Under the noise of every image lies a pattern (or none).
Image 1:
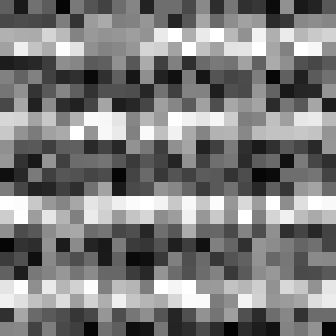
horizontal stripes
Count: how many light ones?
4
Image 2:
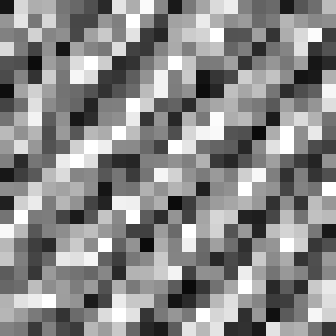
diagonal stripes
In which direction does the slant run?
bottom left to top right
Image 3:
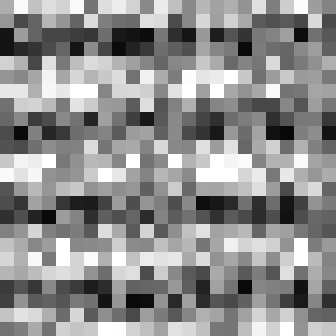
horizontal stripes
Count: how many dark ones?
4
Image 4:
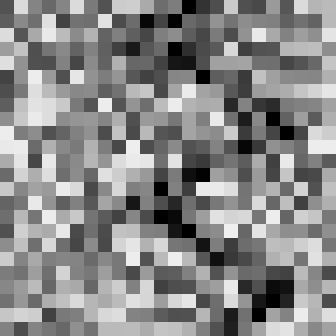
a wavy band
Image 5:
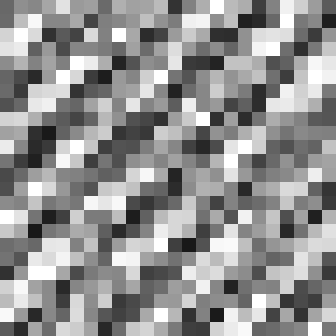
diagonal stripes
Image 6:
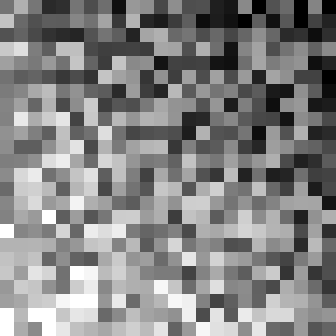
a smooth slope
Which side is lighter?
bottom left
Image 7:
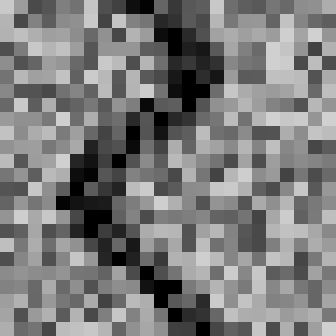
a wavy band
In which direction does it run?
top to bottom
